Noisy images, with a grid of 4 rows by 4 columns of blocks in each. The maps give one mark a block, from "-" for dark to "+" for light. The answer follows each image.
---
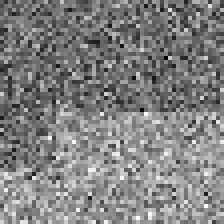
- - - -
- - - -
- + + +
+ + + +
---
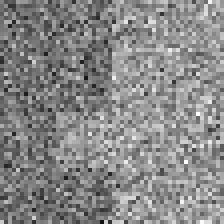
- - + +
- - + +
- + + +
- - + +
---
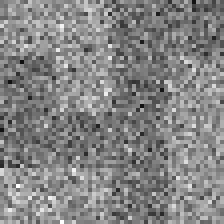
+ + - -
- + - +
- - - +
+ + - +
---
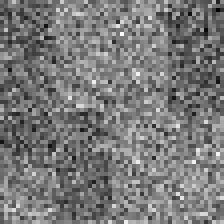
- + + -
- + + -
- - + +
+ - + +
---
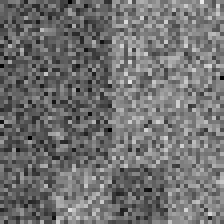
- - + +
- - + +
- - + +
- + - +
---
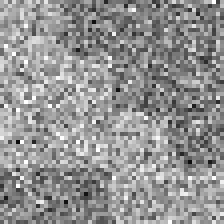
+ - - -
+ + - -
+ + + -
- - + +
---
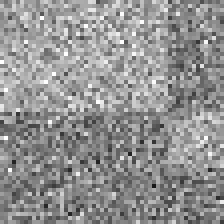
+ + + -
+ + + -
- - - +
- - - -
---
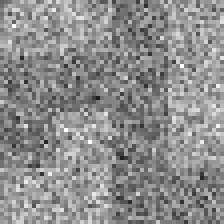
+ + - +
- - - +
- + - +
+ + - -
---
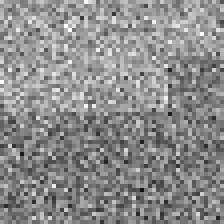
+ + + +
+ + + -
- - - -
- - - -
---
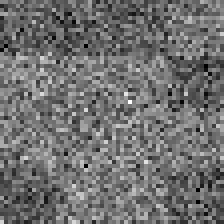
- - - +
+ + + -
+ + + +
- + + -
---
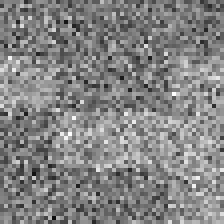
- - - -
+ - - +
- + + +
- - - +
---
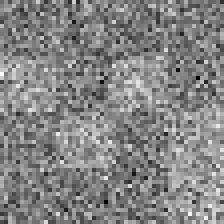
- - - -
+ - + -
- + - +
- - - +
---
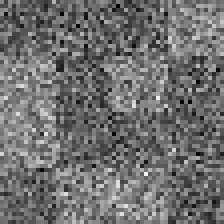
- - - +
+ - + -
+ - - -
- + + -
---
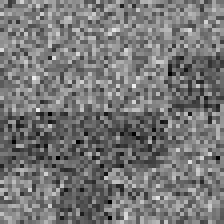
+ + + +
+ + + -
- - - +
+ - + +
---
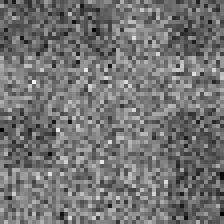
- - + -
+ + + +
- + + -
+ + + -
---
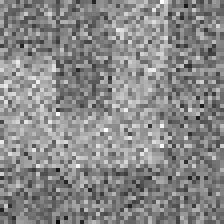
- - + -
+ - + -
+ + + -
- - - -
